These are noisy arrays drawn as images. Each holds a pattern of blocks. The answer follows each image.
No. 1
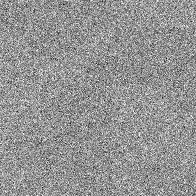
no symmetry
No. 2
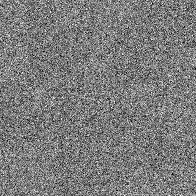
mirrored about the diagonal from the bottom left
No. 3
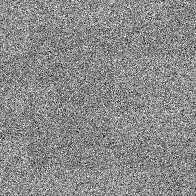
top and bottom mirror each other
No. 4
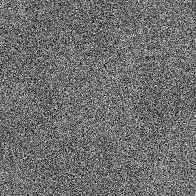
top and bottom mirror each other
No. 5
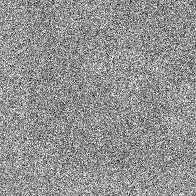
mirrored about the diagonal from the bottom left
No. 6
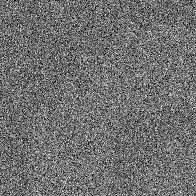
mirrored about the diagonal from the top left
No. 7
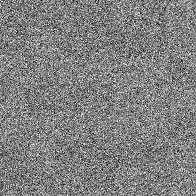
top and bottom mirror each other
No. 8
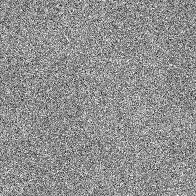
no symmetry
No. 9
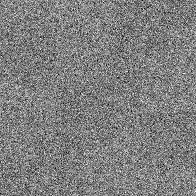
the same after a half turn
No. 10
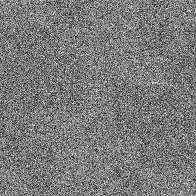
the same after a half turn
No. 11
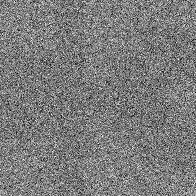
top and bottom mirror each other
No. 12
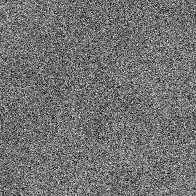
mirrored about the diagonal from the top left
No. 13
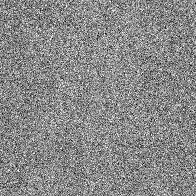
left and right mirror each other
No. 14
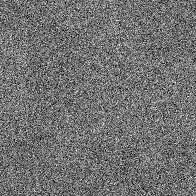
no symmetry
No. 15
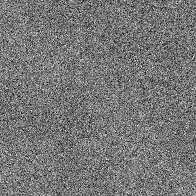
mirrored about the diagonal from the bottom left
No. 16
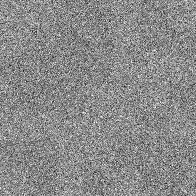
mirrored about the diagonal from the top left
